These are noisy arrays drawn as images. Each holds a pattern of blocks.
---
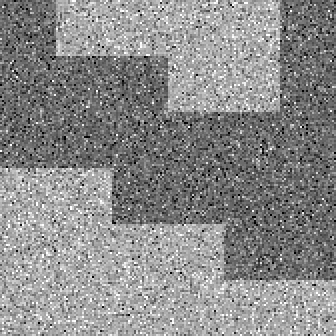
no symmetry
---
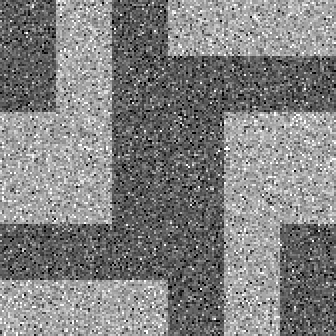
the same after a half turn
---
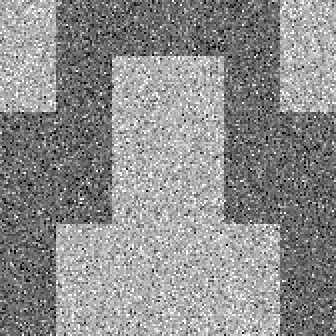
left and right mirror each other
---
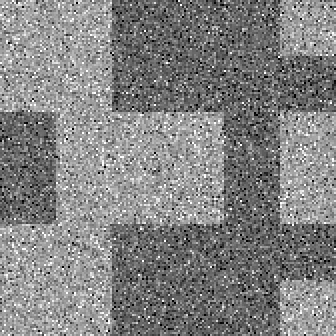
top and bottom mirror each other
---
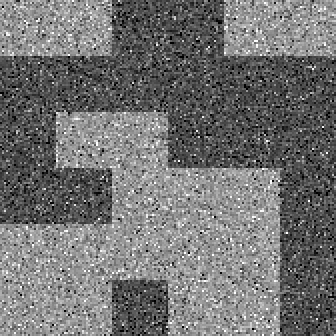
no symmetry
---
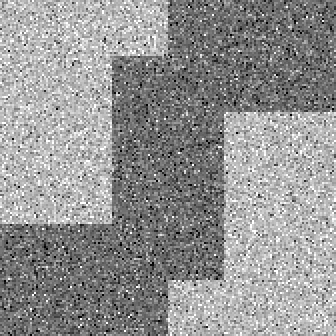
the same after a half turn
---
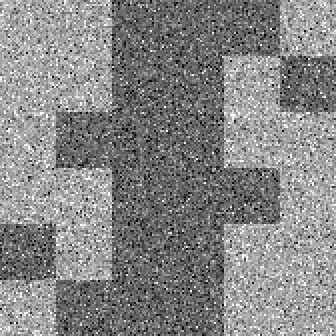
the same after a half turn
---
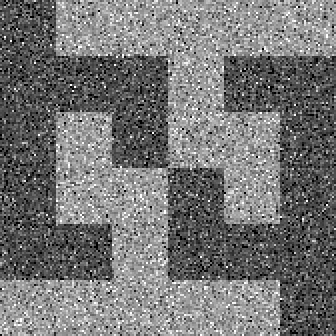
the same after a half turn
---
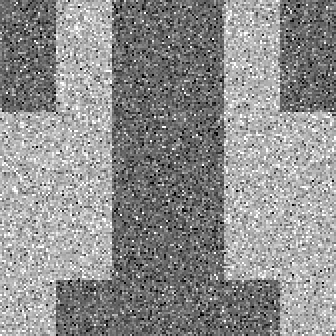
left and right mirror each other
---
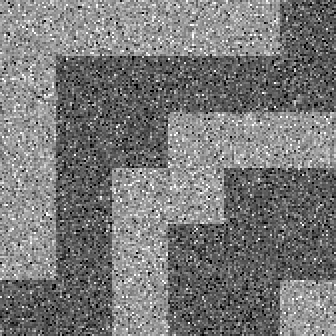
mirrored about the diagonal from the top left
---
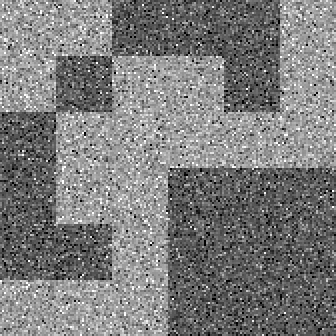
mirrored about the diagonal from the top left
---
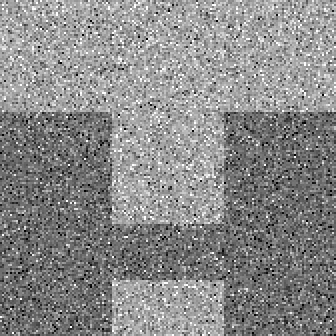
left and right mirror each other
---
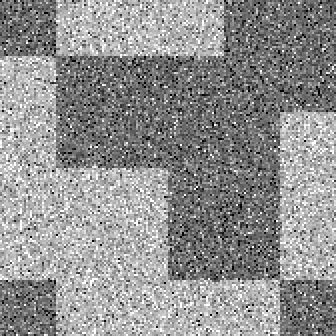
mirrored about the diagonal from the bottom left
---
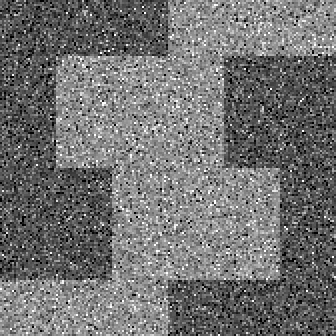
the same after a half turn
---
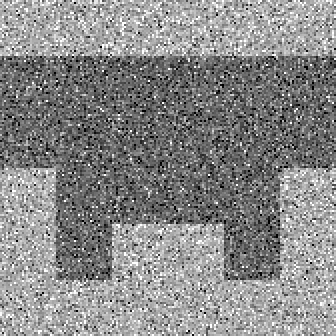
left and right mirror each other
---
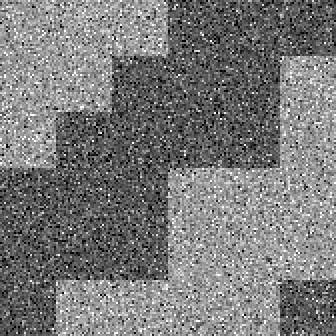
mirrored about the diagonal from the top left
